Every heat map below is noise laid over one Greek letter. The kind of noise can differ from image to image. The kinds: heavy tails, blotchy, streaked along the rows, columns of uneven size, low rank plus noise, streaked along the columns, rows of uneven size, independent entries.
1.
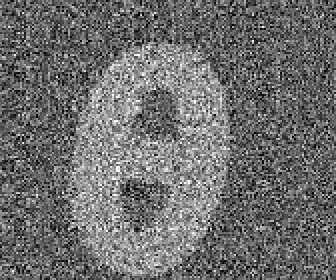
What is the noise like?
low rank plus noise
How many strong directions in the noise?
five to eight
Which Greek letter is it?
theta
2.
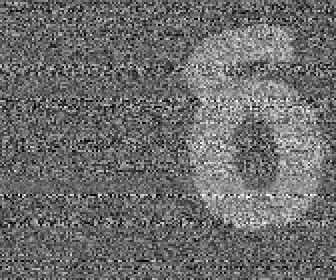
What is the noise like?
rows of uneven size
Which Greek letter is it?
delta
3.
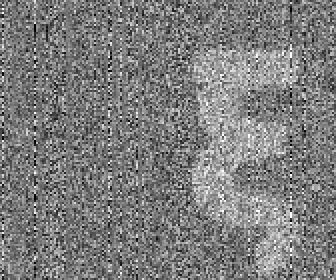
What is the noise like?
columns of uneven size
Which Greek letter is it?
xi
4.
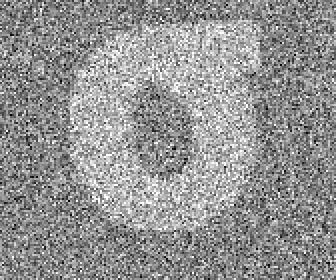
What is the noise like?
independent entries
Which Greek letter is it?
sigma
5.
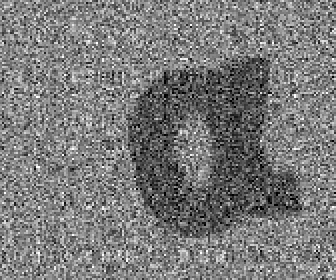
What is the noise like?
low rank plus noise
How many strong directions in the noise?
five to eight
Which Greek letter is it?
alpha
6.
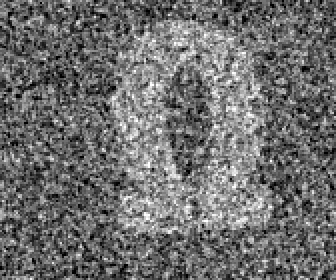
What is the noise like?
blotchy
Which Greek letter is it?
omega
